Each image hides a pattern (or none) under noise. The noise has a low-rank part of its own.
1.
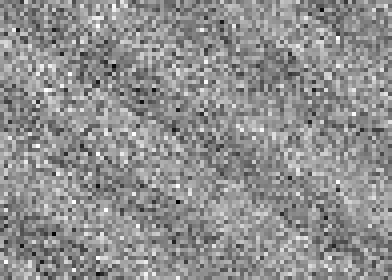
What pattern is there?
diagonal stripes
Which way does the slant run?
top left to bottom right
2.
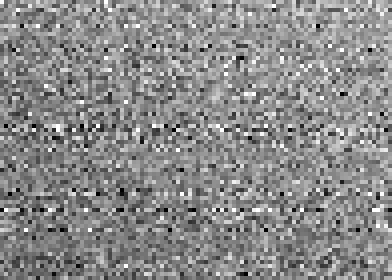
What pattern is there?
a smooth slope
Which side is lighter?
top right
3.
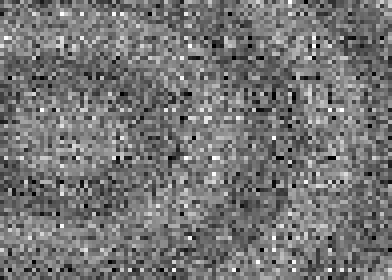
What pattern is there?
rings round one point
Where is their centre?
middle left
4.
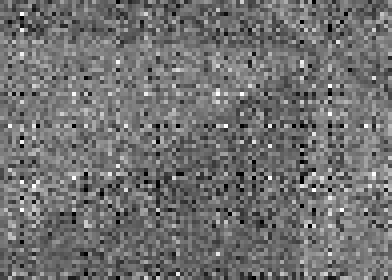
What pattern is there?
spokes from one point
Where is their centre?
top right
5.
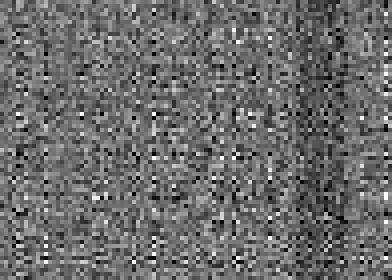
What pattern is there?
one vertical stripe
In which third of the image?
right
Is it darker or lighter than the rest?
darker
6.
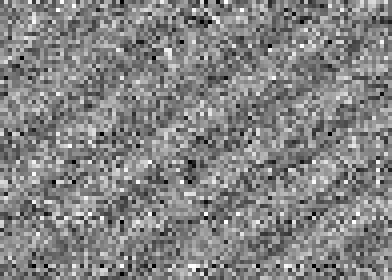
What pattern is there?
diagonal stripes
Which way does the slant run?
bottom left to top right
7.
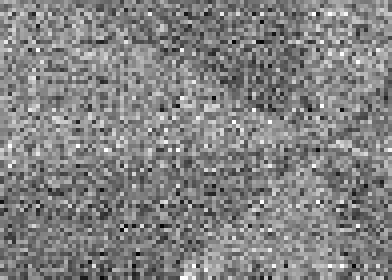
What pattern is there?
spokes from one point
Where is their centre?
middle right
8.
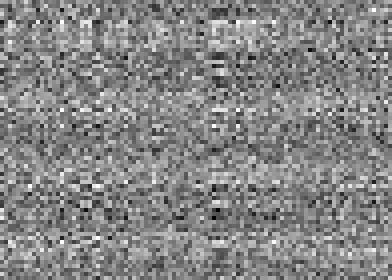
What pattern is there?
horizontal stripes
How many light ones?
4
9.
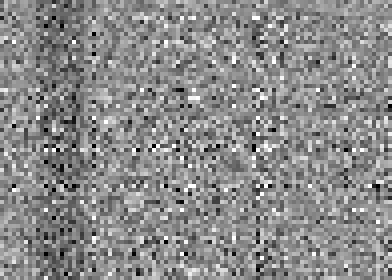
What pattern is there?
one vertical stripe
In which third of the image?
left
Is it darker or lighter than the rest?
darker
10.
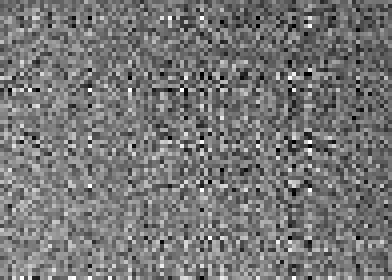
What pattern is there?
a smooth slope
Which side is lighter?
bottom left
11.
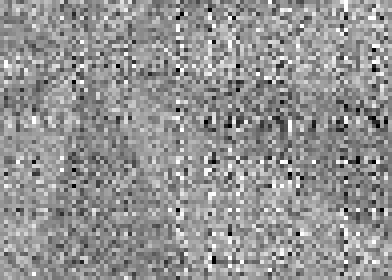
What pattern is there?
spokes from one point
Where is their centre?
top left
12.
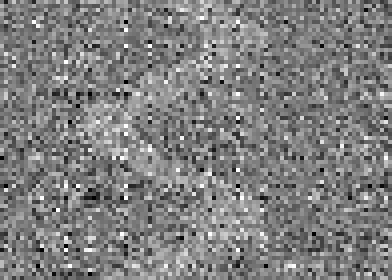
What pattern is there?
a wavy band
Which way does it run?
top to bottom
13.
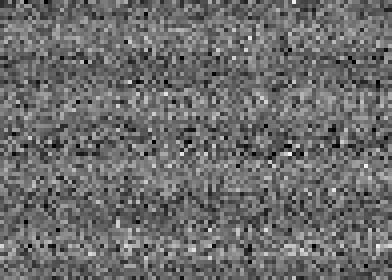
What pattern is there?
horizontal stripes
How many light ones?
4
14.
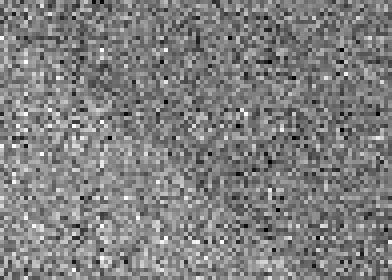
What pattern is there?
a sharp edge
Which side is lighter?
bottom left
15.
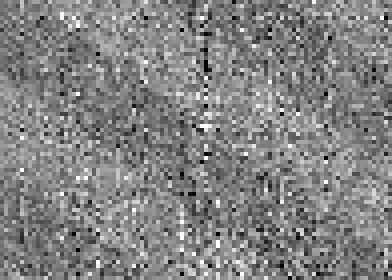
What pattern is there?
diagonal stripes
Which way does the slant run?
top left to bottom right
